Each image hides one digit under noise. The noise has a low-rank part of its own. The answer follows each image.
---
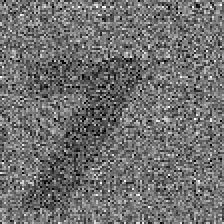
7
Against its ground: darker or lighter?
darker
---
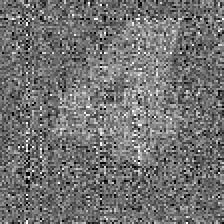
4
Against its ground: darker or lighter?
lighter
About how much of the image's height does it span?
two thirds
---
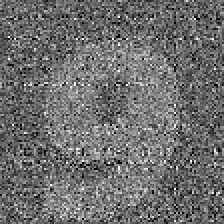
9
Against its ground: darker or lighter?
lighter
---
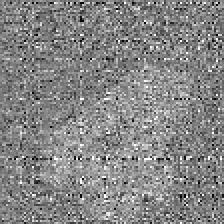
4
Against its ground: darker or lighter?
lighter
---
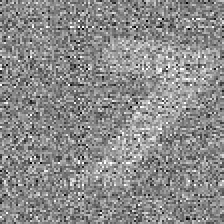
7
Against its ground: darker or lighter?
lighter
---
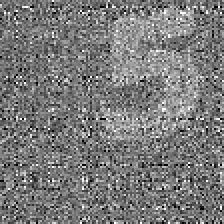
5
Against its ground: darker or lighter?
lighter
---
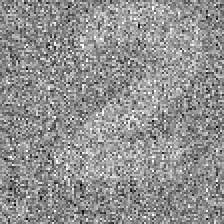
2
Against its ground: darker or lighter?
lighter
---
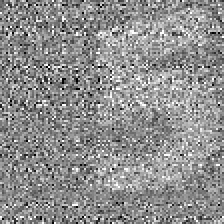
5
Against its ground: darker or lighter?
lighter
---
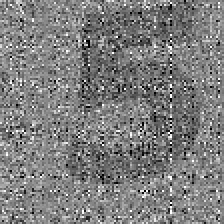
5
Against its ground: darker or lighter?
darker
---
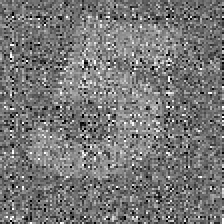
5
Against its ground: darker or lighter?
lighter
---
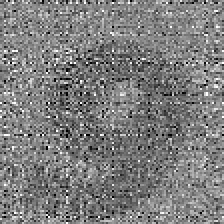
9
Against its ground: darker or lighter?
darker
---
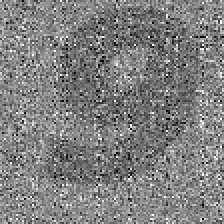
9
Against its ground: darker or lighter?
darker
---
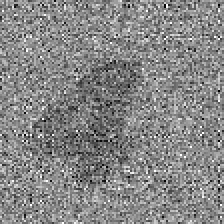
4
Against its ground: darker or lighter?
darker
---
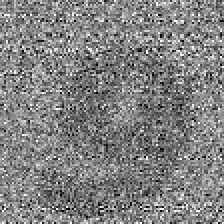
9
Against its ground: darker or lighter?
darker
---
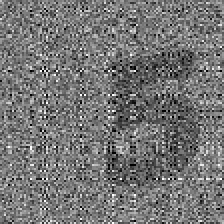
5
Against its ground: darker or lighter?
darker
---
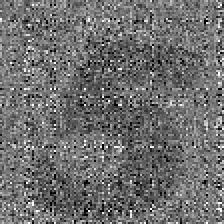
5
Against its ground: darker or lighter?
darker
